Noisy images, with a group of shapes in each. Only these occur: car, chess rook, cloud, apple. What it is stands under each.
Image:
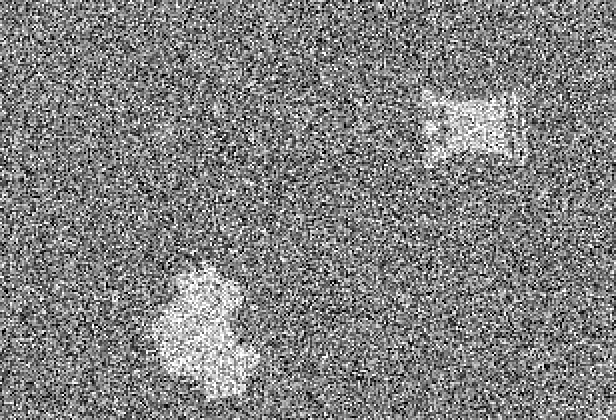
top right: chess rook; bottom left: car
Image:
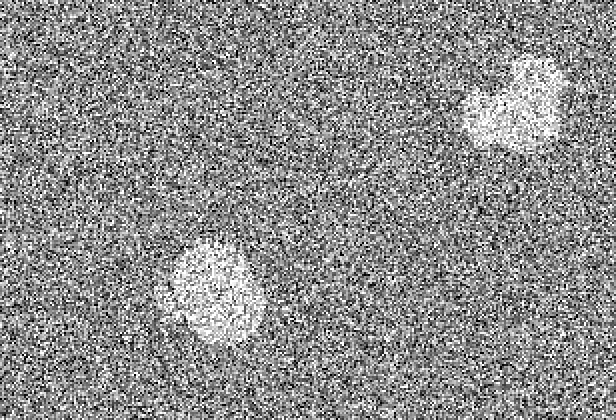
top right: car; bottom left: apple
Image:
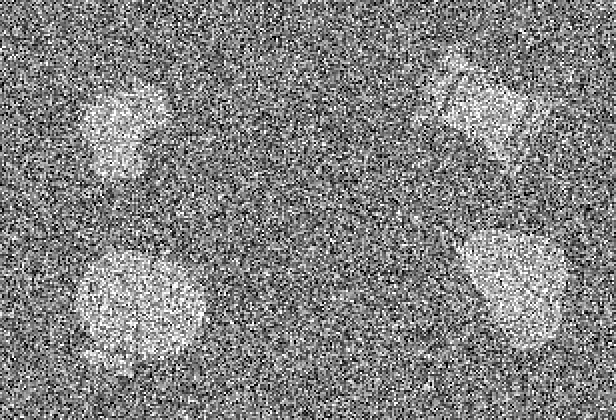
top left: car; top right: chess rook; bottom left: apple; bottom right: cloud
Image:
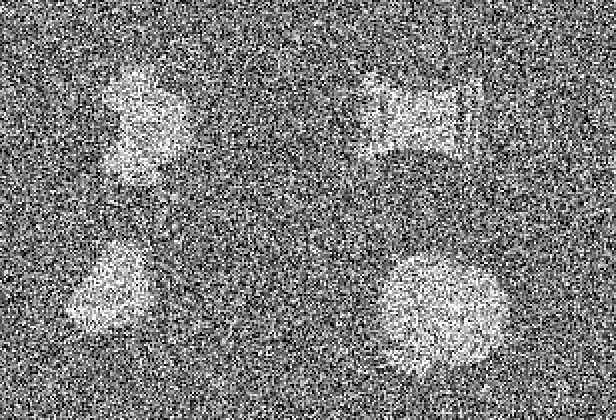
top left: car; top right: chess rook; bottom left: cloud; bottom right: apple
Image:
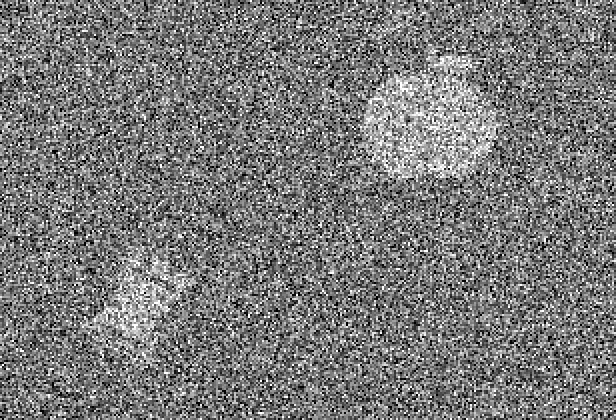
top right: apple; bottom left: chess rook
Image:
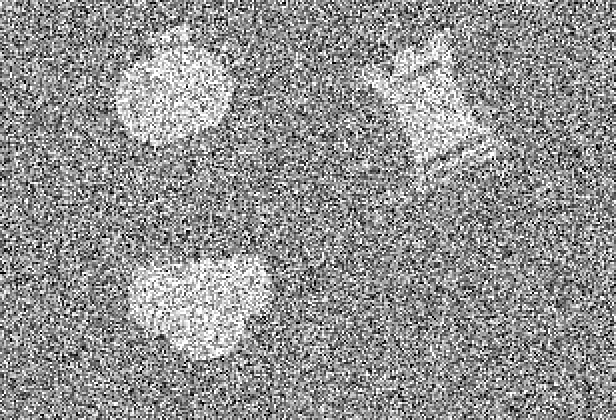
top left: apple; top right: chess rook; bottom left: cloud
